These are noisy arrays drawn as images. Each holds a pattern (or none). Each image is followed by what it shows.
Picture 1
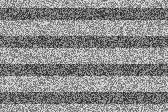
horizontal stripes
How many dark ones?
4
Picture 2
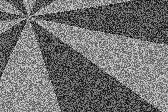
spokes from one point
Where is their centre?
top left
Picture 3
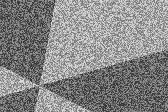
spokes from one point
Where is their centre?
bottom left
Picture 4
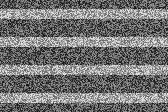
horizontal stripes
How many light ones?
4
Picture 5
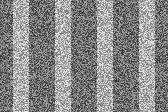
vertical stripes
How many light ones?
4
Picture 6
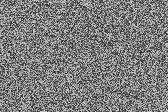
only noise
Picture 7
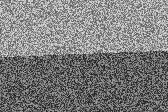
a sharp edge
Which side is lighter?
top
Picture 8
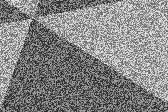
spokes from one point
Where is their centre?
top left
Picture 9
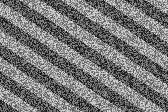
diagonal stripes
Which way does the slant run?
top left to bottom right
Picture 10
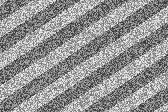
diagonal stripes
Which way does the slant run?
bottom left to top right
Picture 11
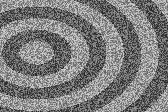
rings round one point
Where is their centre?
middle left
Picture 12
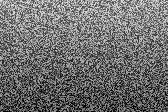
a smooth slope
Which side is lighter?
top
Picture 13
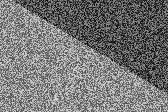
a sharp edge
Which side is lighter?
bottom left
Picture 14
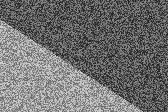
a sharp edge
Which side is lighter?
bottom left
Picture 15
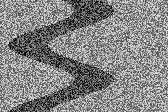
a wavy band
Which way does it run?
top to bottom
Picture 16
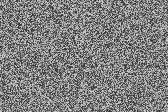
only noise
